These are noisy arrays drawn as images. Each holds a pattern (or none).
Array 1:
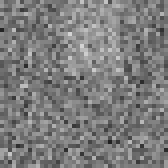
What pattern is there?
one block
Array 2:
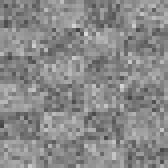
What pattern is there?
a checkerboard
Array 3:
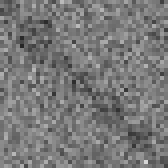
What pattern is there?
blocks along the diagonal
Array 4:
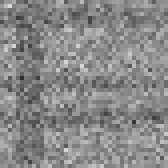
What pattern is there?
bands of rows crossing bands of columns
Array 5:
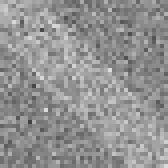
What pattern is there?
a diagonal band
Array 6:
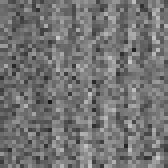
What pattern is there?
bands of columns
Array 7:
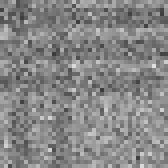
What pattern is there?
bands of rows crossing bands of columns
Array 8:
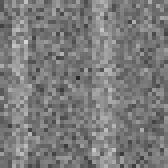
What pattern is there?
bands of columns
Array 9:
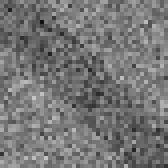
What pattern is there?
a diagonal band
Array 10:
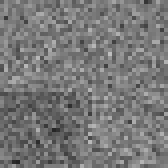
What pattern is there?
one block
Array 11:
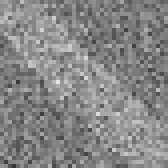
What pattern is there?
a diagonal band
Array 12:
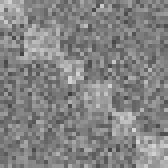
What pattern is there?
blocks along the diagonal
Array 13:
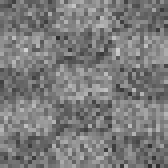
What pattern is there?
a checkerboard
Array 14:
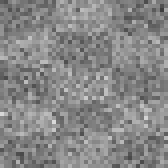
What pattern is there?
a checkerboard
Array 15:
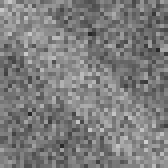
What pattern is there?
a diagonal band
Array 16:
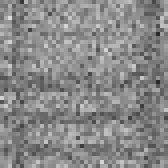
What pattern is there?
bands of rows crossing bands of columns
